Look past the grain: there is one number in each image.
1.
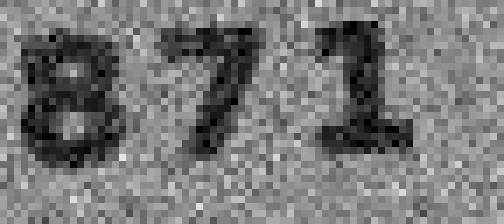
871
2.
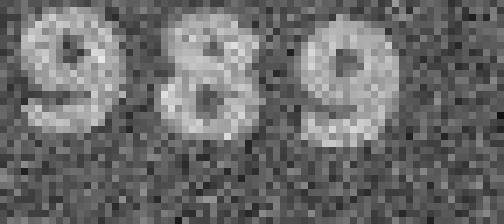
989
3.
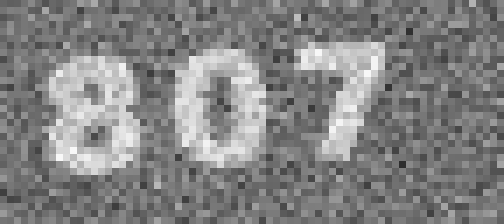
807
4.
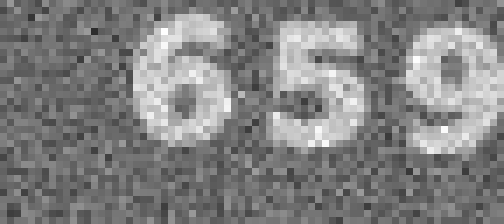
659
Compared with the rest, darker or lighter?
lighter
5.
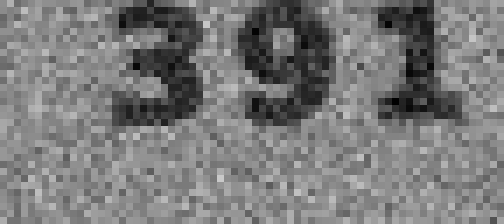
391
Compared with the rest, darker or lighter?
darker
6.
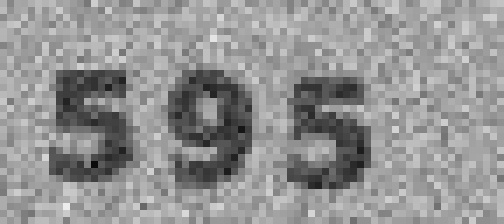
595
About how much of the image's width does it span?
two thirds
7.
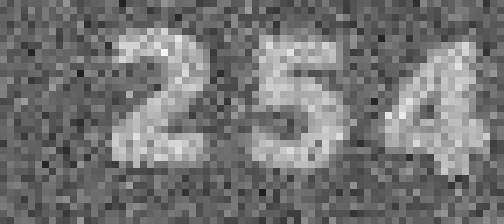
254
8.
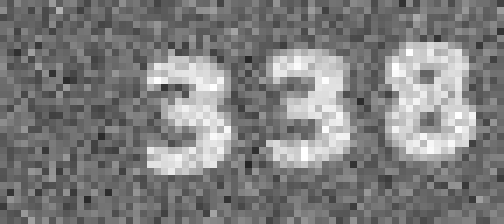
338
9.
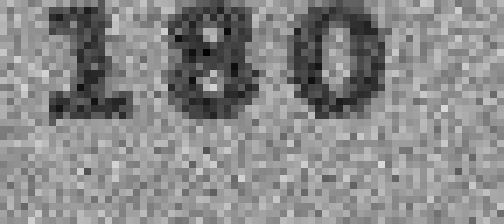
180
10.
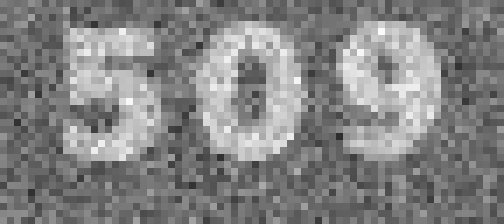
509
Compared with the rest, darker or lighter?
lighter
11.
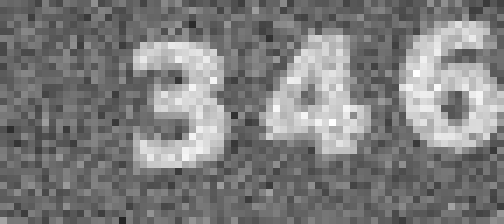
346
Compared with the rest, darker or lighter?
lighter
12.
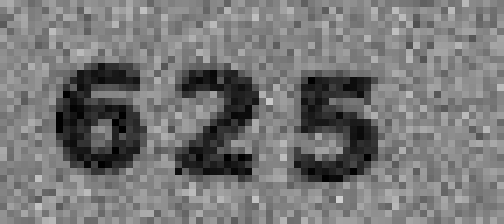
625
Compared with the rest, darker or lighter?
darker
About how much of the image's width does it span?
two thirds
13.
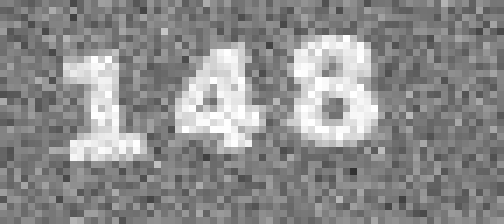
148
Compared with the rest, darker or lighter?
lighter
